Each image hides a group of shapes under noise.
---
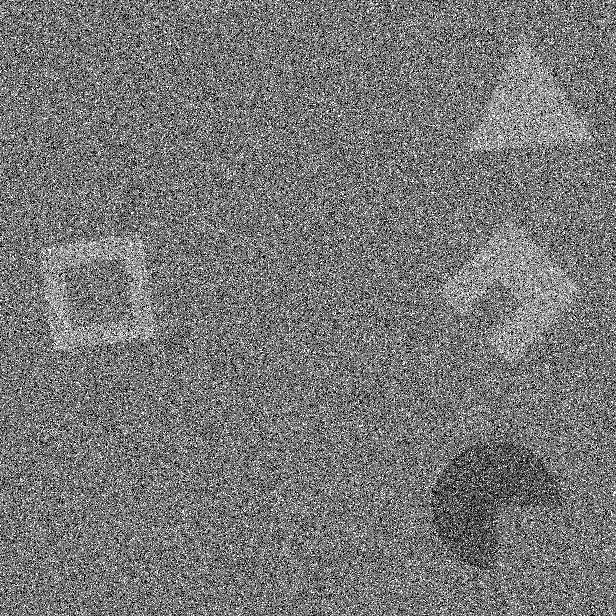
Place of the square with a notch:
middle right
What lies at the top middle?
nothing
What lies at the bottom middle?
nothing
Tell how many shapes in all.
4
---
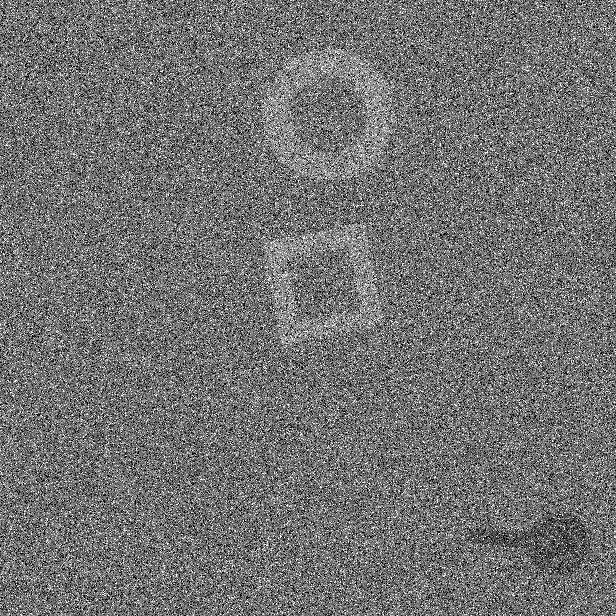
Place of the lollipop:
bottom right
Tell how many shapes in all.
3
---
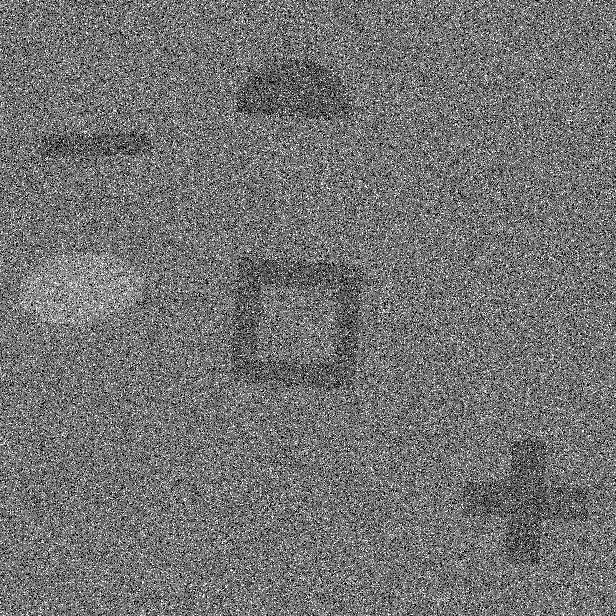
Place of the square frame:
centre
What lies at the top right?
nothing
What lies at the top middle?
half disc
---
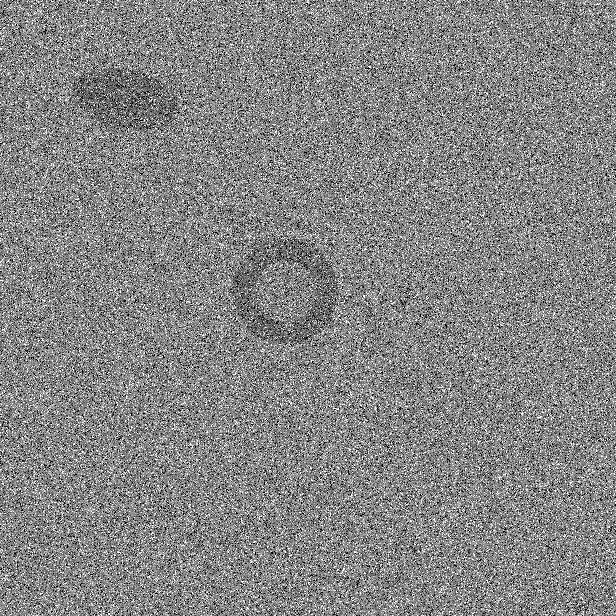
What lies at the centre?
ring
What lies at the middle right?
nothing
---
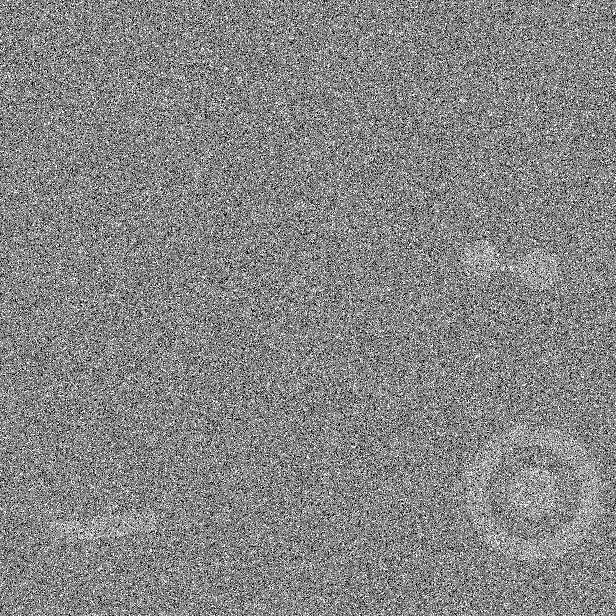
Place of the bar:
bottom left
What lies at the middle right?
dumbbell
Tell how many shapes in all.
3
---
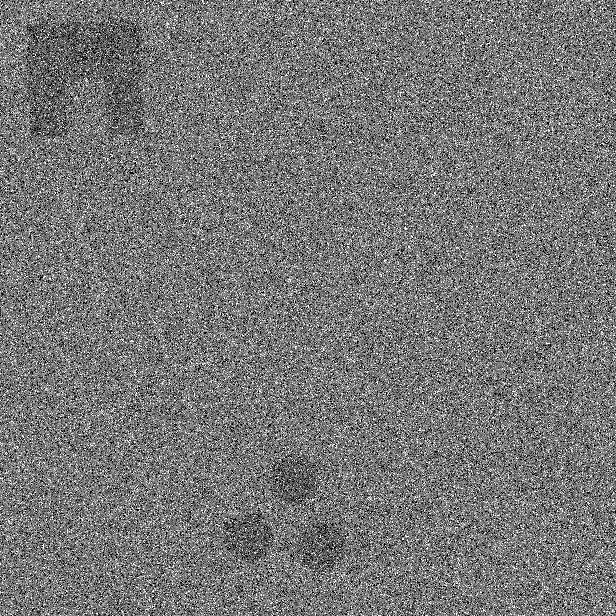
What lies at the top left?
square with a notch
